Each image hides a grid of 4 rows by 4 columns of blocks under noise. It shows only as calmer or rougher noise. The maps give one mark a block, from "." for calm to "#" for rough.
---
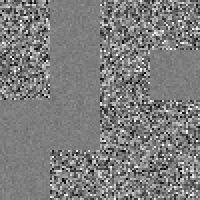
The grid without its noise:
#.##
#.#.
..##
.###
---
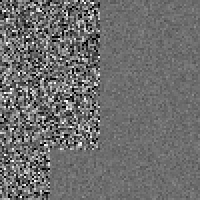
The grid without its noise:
##..
##..
##..
#...
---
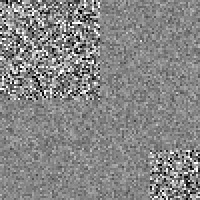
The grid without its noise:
##..
##..
....
...#
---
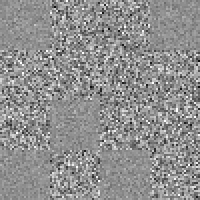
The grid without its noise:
.##.
####
#.##
.#.#
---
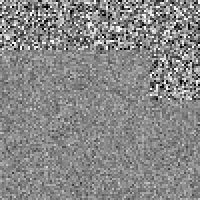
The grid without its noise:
####
...#
....
....
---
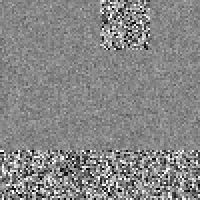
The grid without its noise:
..#.
....
....
####
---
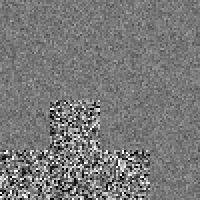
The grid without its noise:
....
....
.#..
###.
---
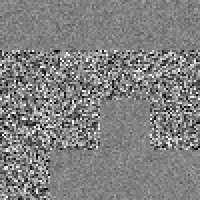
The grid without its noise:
....
####
##.#
#...
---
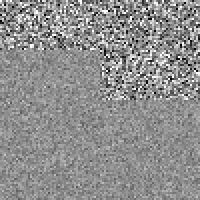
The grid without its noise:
####
..##
....
....
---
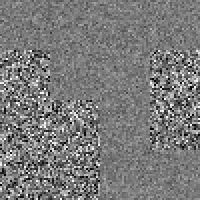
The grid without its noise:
....
#..#
##.#
##..
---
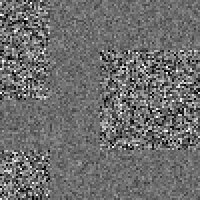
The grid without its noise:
#...
#.##
..##
#...
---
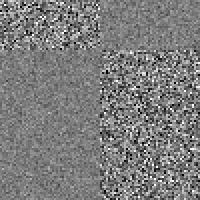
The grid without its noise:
##..
..##
..##
..##
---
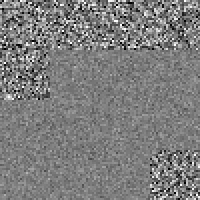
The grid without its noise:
####
#...
....
...#
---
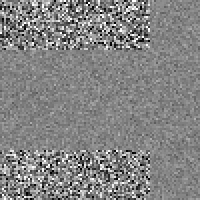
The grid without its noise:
###.
....
....
###.
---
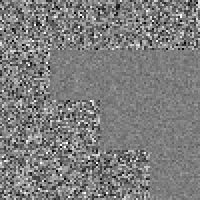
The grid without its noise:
####
#...
##..
###.
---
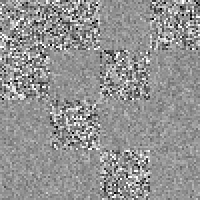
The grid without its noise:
##.#
#.#.
.#..
..#.
